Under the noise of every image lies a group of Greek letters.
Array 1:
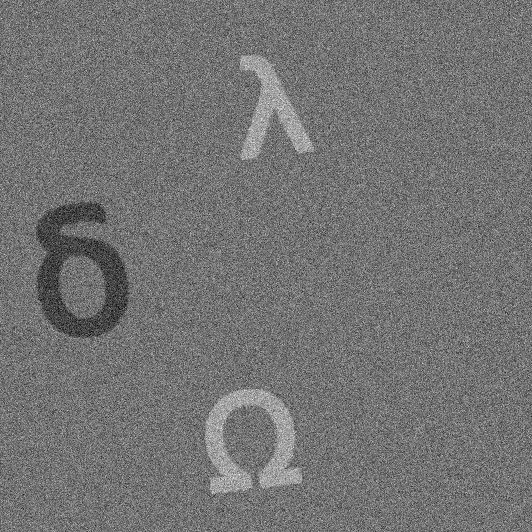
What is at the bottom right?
nothing
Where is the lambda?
top middle
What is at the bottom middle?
omega
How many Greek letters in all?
3
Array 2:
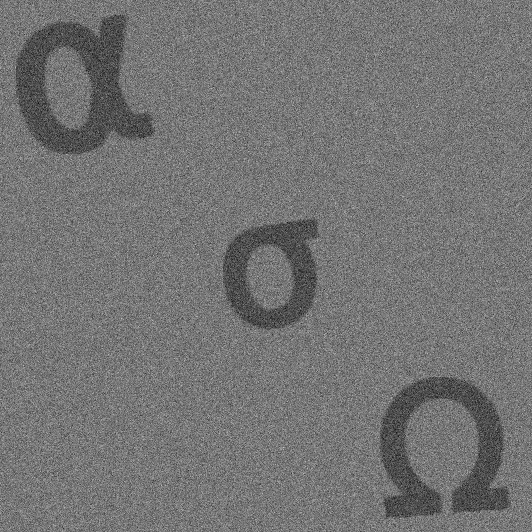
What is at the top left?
alpha
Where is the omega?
bottom right
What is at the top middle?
nothing
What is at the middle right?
nothing
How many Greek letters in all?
3
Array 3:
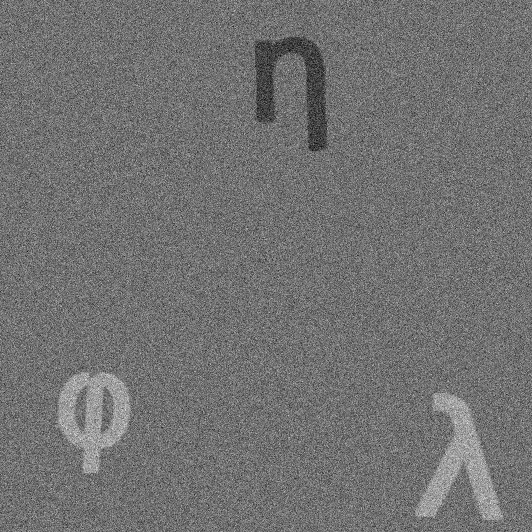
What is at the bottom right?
lambda
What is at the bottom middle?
nothing
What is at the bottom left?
phi
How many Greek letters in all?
3
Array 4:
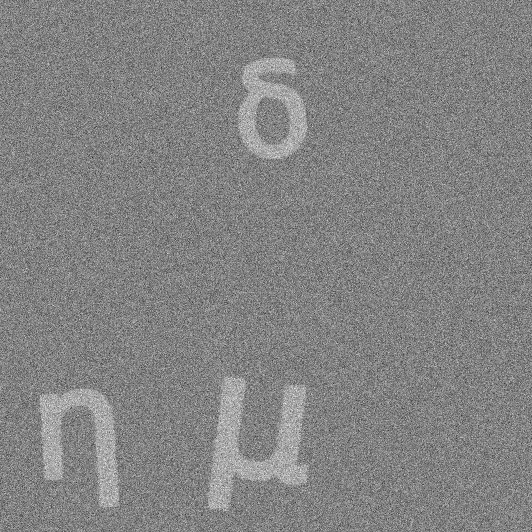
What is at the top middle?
delta
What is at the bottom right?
nothing
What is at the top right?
nothing
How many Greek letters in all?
3
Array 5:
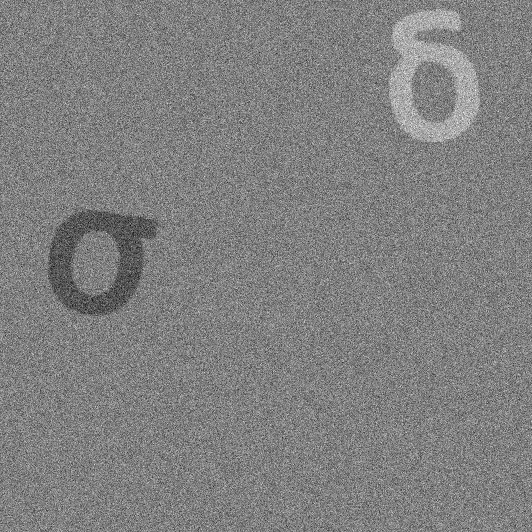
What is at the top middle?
nothing
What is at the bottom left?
nothing
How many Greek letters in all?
2
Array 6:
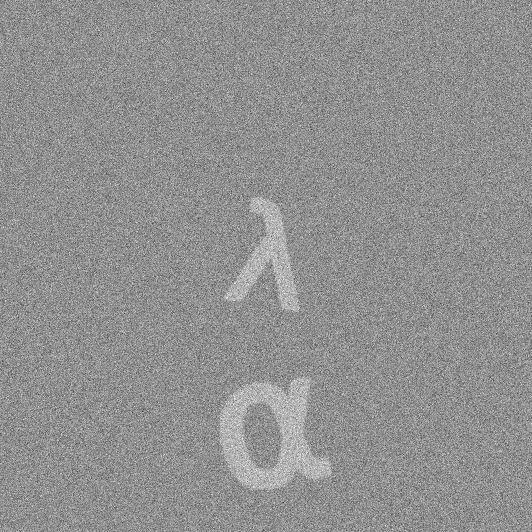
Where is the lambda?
centre
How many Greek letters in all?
2
